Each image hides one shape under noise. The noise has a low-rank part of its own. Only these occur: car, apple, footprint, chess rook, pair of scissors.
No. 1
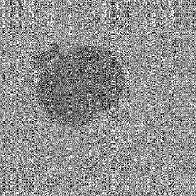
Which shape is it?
apple
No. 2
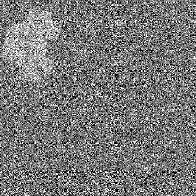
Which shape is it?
car
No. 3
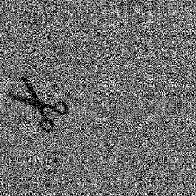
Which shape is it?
pair of scissors
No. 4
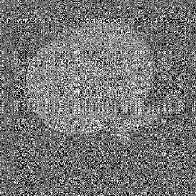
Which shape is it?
apple
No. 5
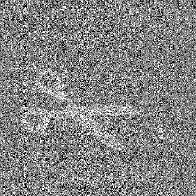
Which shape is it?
pair of scissors
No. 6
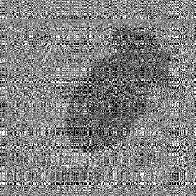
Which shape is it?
footprint
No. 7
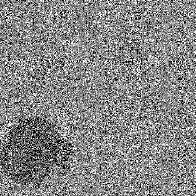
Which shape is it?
apple
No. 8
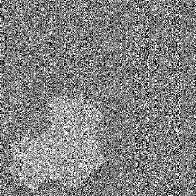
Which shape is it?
car
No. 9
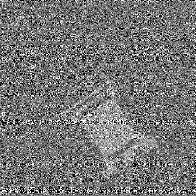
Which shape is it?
chess rook
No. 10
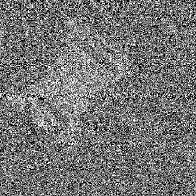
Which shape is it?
chess rook
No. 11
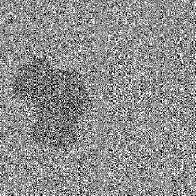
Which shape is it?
car
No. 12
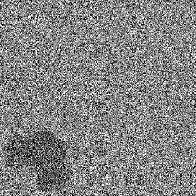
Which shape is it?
car
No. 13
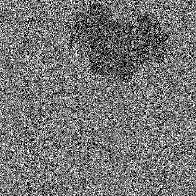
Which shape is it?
car
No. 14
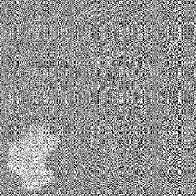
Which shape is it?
car
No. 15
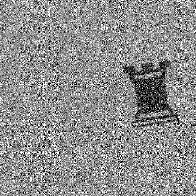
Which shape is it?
chess rook
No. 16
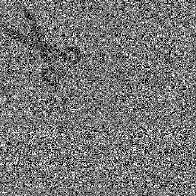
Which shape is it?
pair of scissors
